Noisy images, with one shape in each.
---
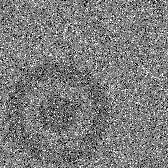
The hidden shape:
bullseye
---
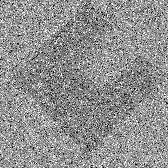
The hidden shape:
square with a notch
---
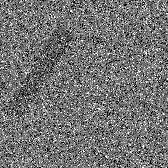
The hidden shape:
bar
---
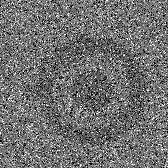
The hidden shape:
bullseye
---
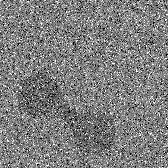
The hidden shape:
dumbbell
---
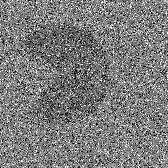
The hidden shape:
disc with a wedge cut out
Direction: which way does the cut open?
left
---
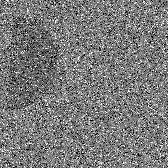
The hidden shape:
half disc
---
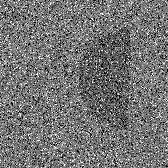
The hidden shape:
half disc
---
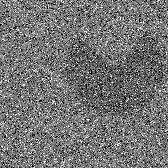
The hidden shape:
disc with a wedge cut out
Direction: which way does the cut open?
up
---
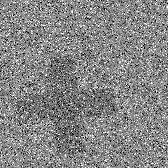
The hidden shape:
cross
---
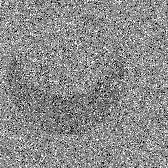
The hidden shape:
crescent
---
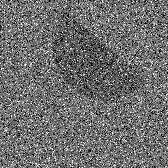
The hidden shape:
half disc
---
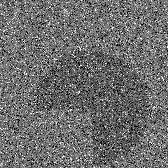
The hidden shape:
disc with a wedge cut out
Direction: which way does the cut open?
down and left
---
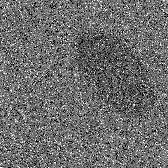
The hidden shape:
ellipse
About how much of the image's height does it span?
half
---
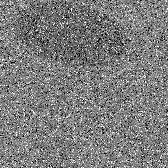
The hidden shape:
ellipse
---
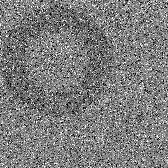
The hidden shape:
ring
